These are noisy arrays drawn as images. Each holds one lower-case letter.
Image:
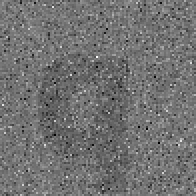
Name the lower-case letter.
q
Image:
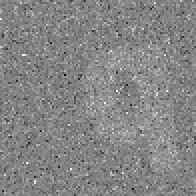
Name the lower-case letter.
q
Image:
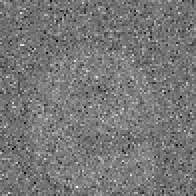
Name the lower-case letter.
e
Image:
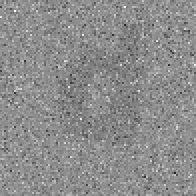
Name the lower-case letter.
d
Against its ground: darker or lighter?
darker
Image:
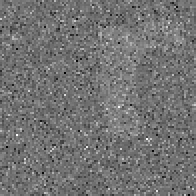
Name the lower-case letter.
r
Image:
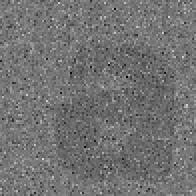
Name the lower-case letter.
a
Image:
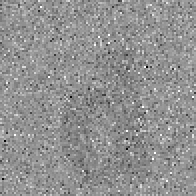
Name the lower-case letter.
d
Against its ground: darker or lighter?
darker
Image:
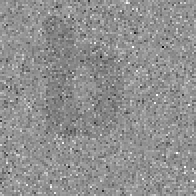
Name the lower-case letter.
b
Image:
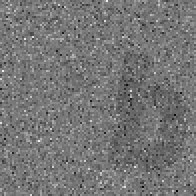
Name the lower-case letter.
b
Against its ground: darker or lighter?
darker
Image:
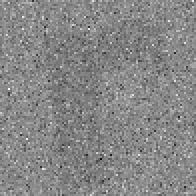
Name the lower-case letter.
r
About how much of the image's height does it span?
nearly all
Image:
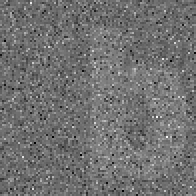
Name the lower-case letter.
b
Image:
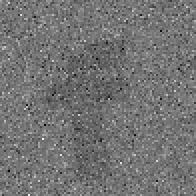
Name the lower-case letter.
f
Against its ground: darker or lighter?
darker
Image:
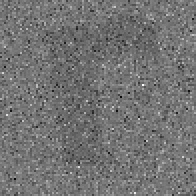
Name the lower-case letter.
r
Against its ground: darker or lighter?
darker
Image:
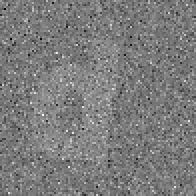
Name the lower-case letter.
d
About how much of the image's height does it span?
two thirds
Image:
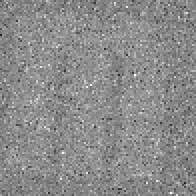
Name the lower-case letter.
m
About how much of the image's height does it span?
nearly all
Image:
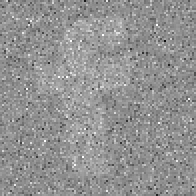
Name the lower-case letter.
f
